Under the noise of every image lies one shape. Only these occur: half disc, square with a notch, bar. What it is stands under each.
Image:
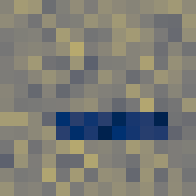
bar
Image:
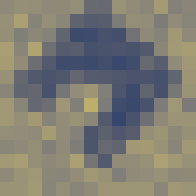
square with a notch
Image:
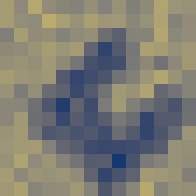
square with a notch
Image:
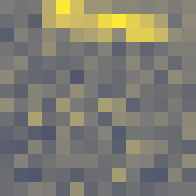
bar
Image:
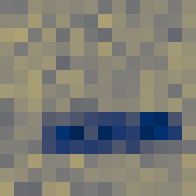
bar
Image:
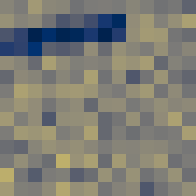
bar
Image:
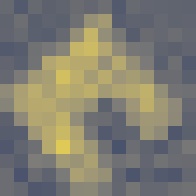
square with a notch
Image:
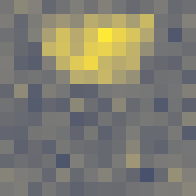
half disc
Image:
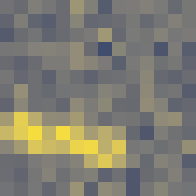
bar
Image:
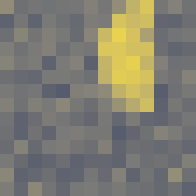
half disc
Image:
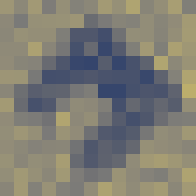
square with a notch
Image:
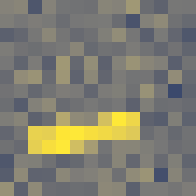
bar
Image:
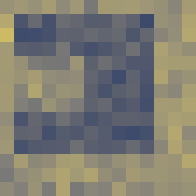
square with a notch
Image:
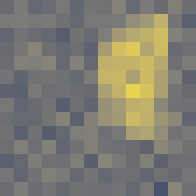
half disc
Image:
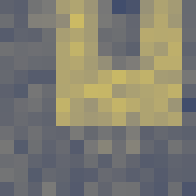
square with a notch
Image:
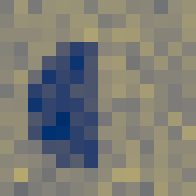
half disc
